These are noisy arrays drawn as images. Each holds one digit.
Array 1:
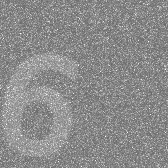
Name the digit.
6
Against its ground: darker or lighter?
lighter
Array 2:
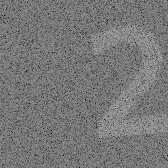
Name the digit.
2
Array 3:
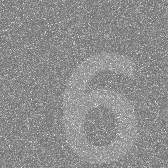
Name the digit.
6
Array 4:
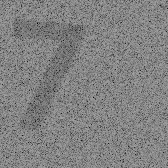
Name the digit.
7
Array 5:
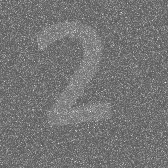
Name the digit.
2
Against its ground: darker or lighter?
lighter
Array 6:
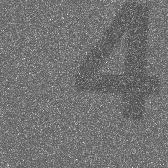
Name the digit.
4
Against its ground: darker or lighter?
darker
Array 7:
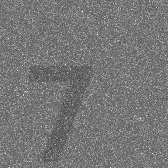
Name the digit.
7
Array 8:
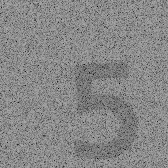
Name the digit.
5
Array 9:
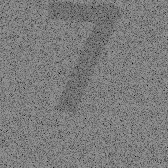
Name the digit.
7
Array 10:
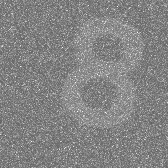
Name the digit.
8
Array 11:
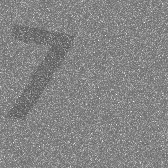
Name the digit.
7
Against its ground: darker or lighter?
darker
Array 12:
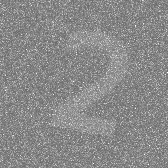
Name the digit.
2
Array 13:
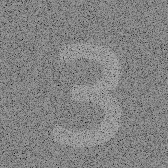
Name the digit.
3
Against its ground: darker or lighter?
lighter
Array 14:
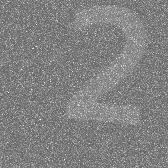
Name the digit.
2
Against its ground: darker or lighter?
lighter
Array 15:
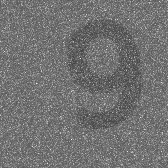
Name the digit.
9
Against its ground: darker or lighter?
darker
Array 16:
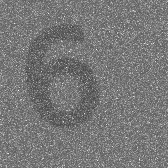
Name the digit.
6
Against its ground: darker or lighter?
darker
